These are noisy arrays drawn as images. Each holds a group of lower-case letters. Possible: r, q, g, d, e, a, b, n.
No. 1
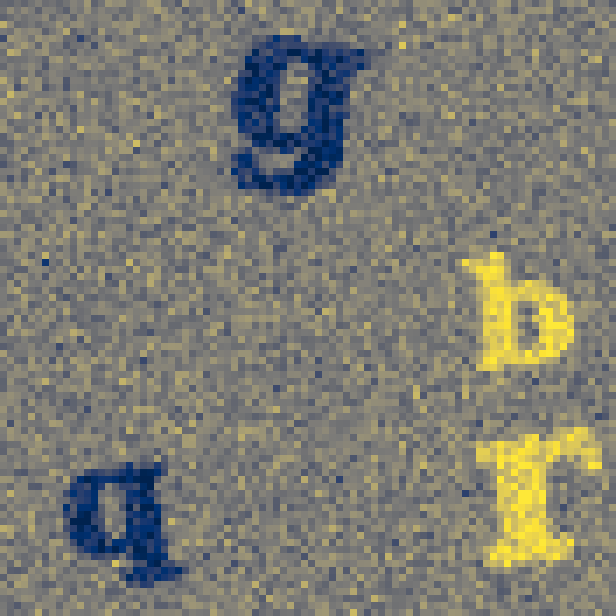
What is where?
top middle: dark g; middle right: light b; bottom left: dark q; bottom right: light r
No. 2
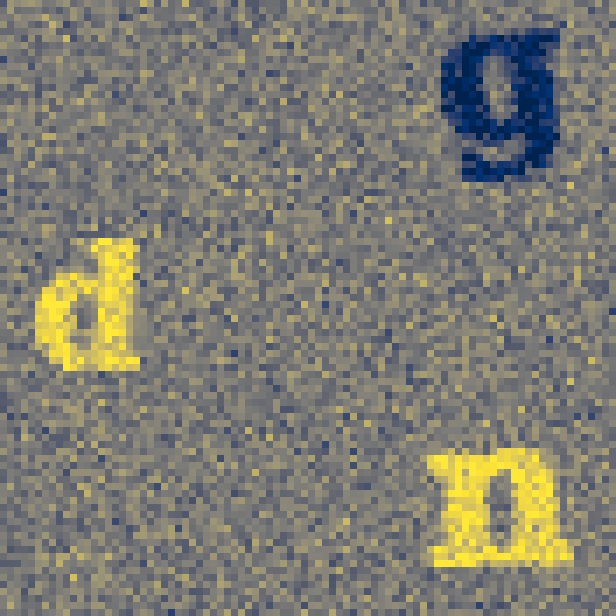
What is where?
top right: dark g; middle left: light d; bottom right: light n
